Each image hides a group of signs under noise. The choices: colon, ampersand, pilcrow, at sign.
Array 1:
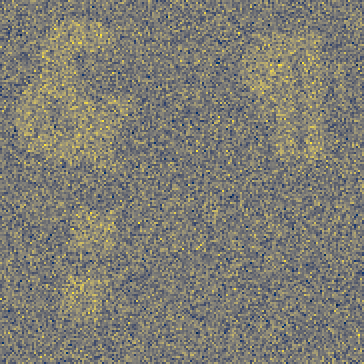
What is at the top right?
pilcrow
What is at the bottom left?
colon
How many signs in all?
3
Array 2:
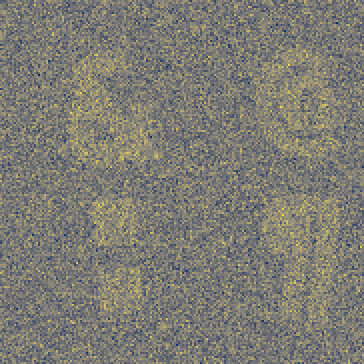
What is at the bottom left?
colon
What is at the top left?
ampersand
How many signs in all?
4
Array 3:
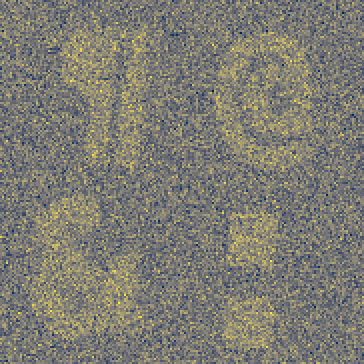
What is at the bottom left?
ampersand
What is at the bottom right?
colon
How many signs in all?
4
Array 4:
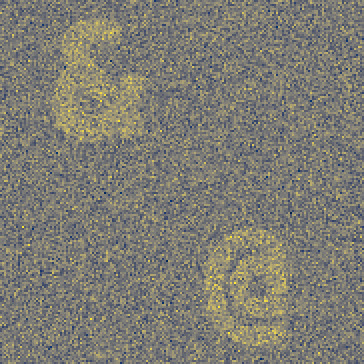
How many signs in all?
2
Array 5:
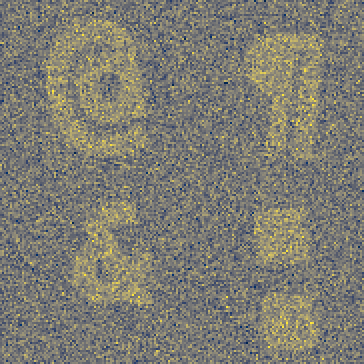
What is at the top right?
pilcrow
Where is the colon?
bottom right
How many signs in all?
4
